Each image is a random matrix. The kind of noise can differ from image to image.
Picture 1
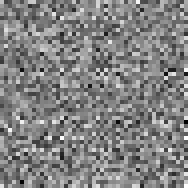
low rank plus noise
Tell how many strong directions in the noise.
one
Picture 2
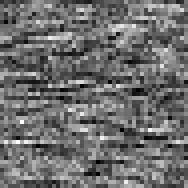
streaked along the rows
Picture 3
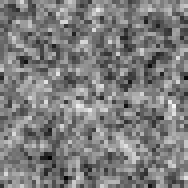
blotchy
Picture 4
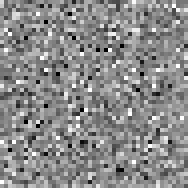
heavy tails
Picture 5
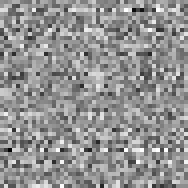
rows of uneven size
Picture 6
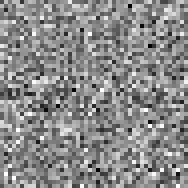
low rank plus noise
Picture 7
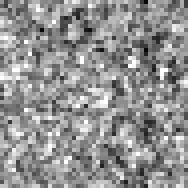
blotchy
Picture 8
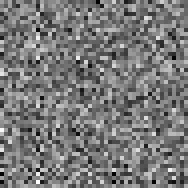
low rank plus noise
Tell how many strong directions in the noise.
one
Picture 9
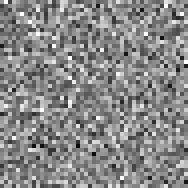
independent entries
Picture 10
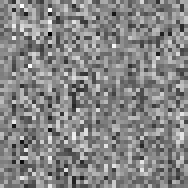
columns of uneven size
